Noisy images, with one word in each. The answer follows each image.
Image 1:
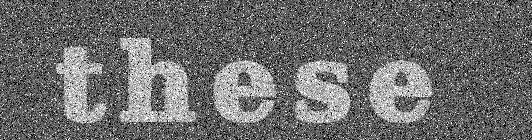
these
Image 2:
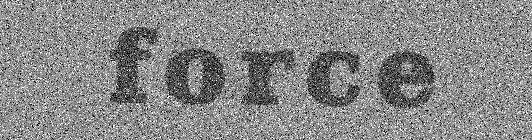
force
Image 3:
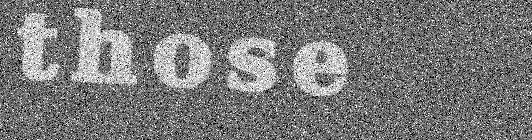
those
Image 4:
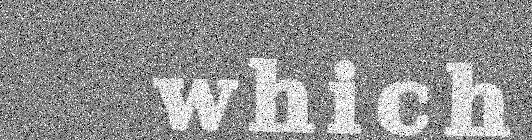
which
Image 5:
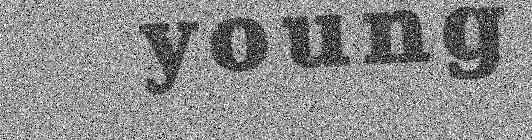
young
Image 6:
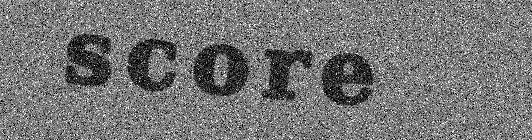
score
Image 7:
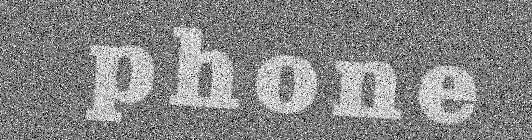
phone
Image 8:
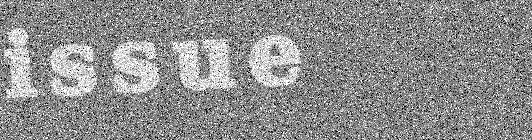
issue
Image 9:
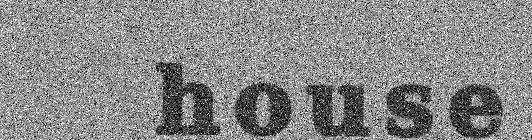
house
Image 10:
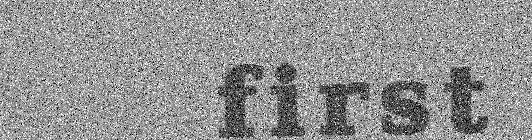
first
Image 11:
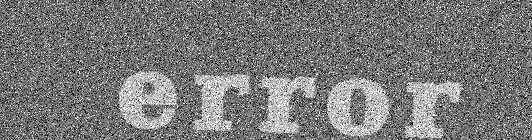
error
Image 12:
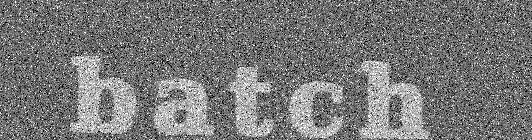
batch
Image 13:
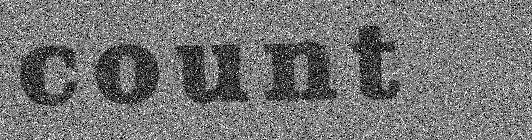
count
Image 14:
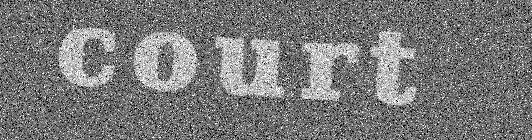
court
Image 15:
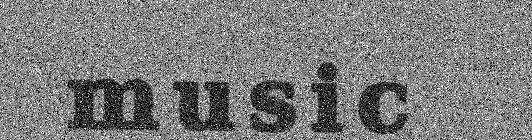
music
